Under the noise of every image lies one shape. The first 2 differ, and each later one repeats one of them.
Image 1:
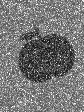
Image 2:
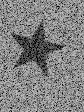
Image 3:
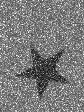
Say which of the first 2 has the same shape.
2
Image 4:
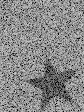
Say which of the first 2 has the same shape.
2
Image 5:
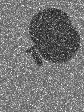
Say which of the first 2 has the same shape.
1
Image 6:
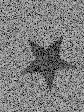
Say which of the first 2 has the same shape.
2
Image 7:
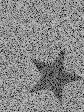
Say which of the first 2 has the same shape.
2
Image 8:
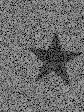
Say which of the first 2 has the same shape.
2
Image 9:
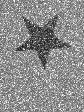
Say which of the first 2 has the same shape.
2
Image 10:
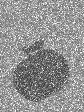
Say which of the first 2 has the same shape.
1
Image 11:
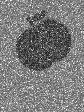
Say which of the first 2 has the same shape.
1
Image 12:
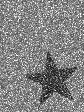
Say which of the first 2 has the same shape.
2
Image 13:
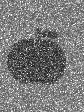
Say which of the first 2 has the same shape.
1
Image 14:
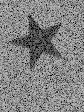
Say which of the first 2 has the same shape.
2
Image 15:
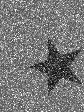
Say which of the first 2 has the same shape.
2
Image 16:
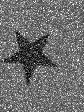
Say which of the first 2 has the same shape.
2
